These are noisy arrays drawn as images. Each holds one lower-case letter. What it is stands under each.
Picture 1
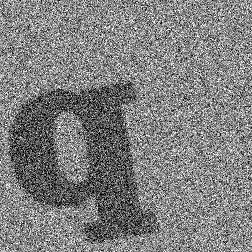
dark q
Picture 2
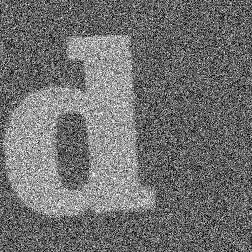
light d
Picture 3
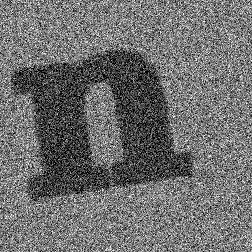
dark n
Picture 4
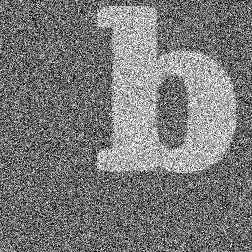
light b
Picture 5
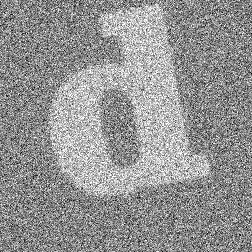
light d
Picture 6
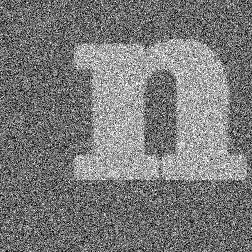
light n
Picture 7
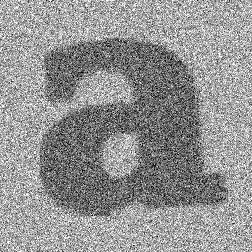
dark a
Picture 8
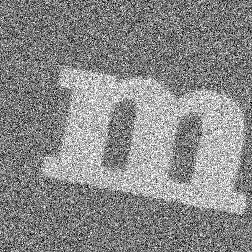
light m
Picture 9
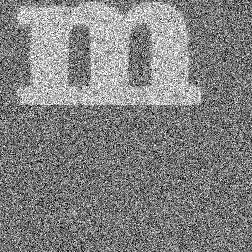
light m
